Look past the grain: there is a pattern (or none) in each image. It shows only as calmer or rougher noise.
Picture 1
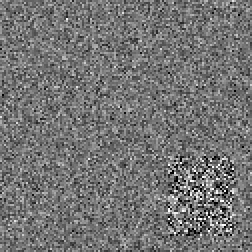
one block
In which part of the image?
bottom right
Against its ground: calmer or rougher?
rougher
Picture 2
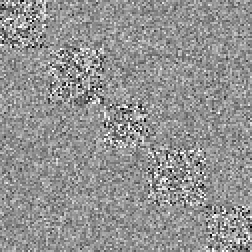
blocks along the diagonal
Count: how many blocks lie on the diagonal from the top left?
5
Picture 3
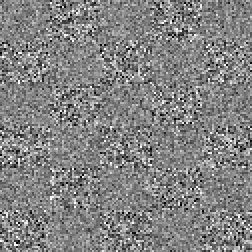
a checkerboard
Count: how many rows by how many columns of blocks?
6 by 5
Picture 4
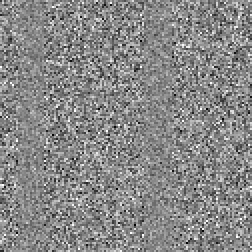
bands of columns
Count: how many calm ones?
2
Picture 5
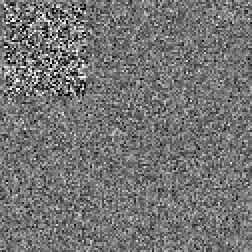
one block
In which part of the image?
top left
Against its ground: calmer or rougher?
rougher
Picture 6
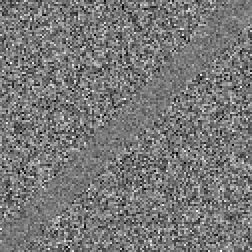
a diagonal band
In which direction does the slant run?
bottom left to top right
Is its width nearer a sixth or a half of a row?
a sixth
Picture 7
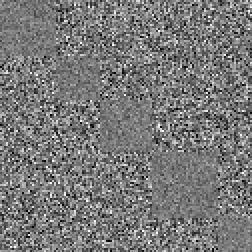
blocks along the diagonal
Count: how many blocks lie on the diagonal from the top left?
5
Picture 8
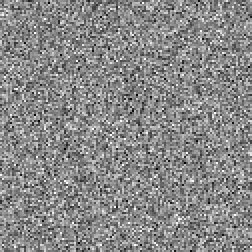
only noise
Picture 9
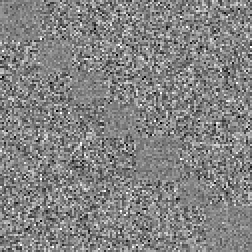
blocks along the diagonal
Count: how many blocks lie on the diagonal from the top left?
7
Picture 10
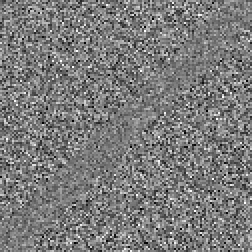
a diagonal band
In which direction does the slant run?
bottom left to top right
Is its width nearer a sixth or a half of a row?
a sixth
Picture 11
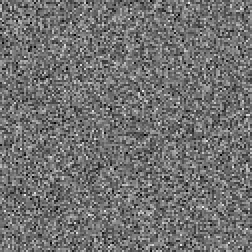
only noise
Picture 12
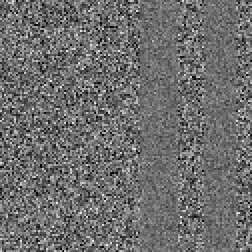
bands of columns
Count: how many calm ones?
2
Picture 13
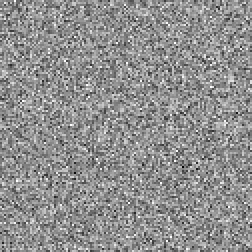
only noise
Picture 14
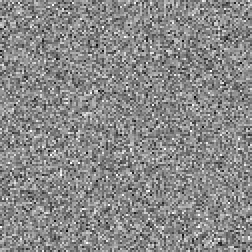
only noise
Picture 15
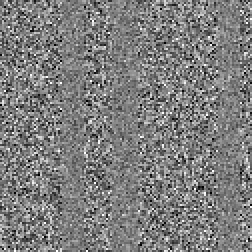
bands of columns
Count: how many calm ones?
3
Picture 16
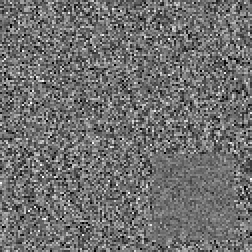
one block
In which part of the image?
bottom right
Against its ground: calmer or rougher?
calmer
